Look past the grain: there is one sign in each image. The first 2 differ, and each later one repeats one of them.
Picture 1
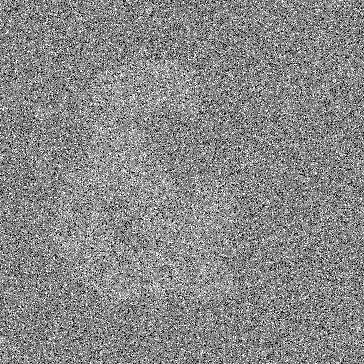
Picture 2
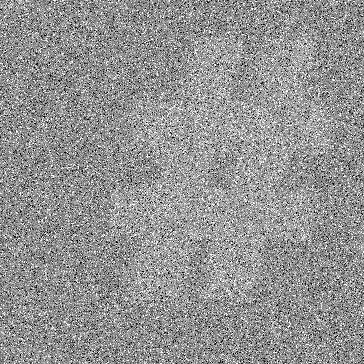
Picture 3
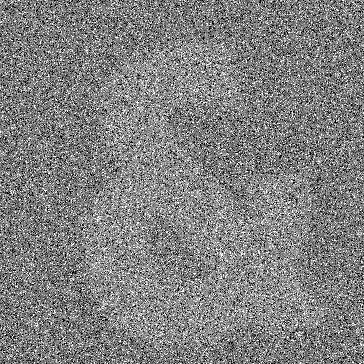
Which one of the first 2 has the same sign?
1
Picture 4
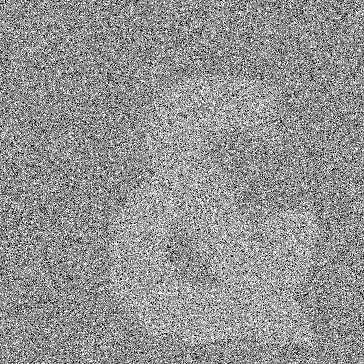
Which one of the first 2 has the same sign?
1
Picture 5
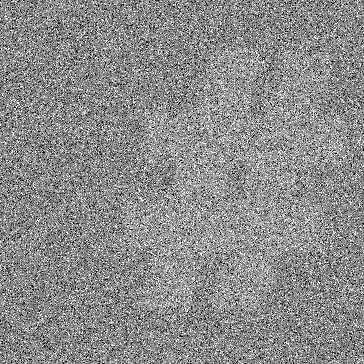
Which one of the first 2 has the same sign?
2
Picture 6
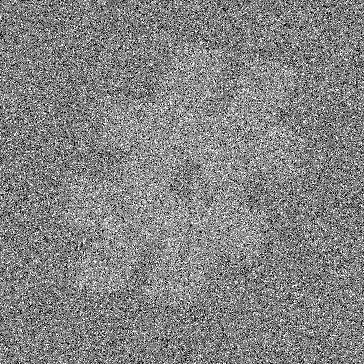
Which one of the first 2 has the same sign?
2
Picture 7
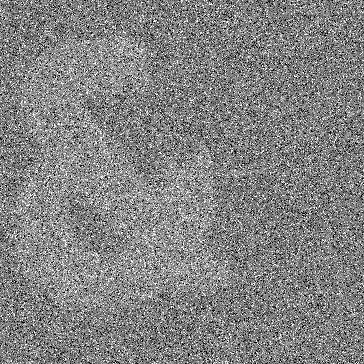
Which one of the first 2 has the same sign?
1
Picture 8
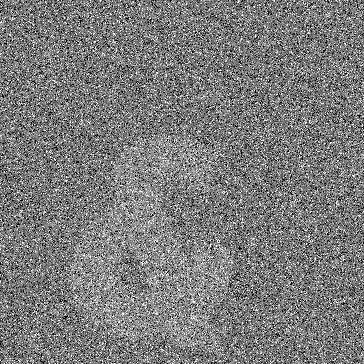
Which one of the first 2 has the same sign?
1
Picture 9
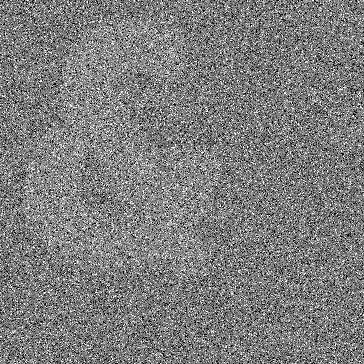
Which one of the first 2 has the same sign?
1
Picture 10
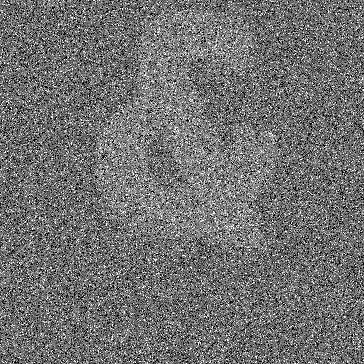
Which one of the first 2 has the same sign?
1
